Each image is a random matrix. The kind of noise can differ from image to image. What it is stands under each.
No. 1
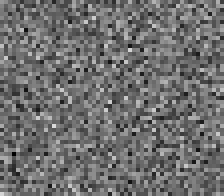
independent entries
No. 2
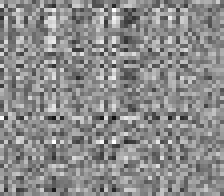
low rank plus noise
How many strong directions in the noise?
one
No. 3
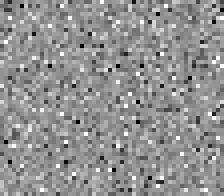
heavy tails
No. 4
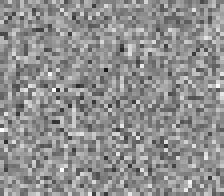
independent entries
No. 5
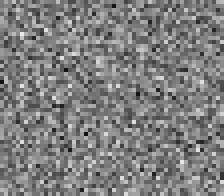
independent entries
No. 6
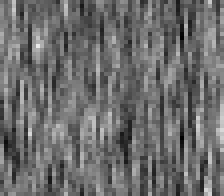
streaked along the columns
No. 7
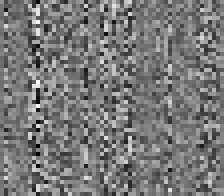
columns of uneven size
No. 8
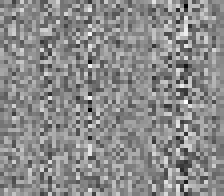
columns of uneven size
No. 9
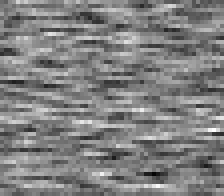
streaked along the rows
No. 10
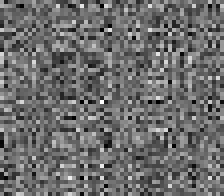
low rank plus noise
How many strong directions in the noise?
two
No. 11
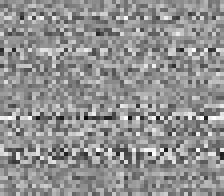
rows of uneven size
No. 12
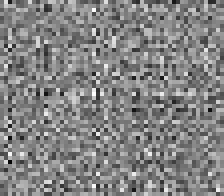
low rank plus noise
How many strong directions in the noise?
three or four
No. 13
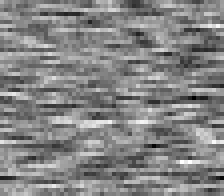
streaked along the rows
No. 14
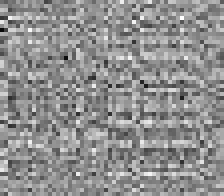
low rank plus noise
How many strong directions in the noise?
two
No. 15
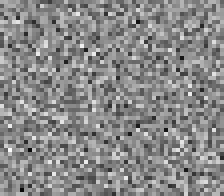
independent entries
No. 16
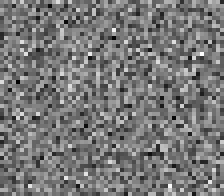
independent entries
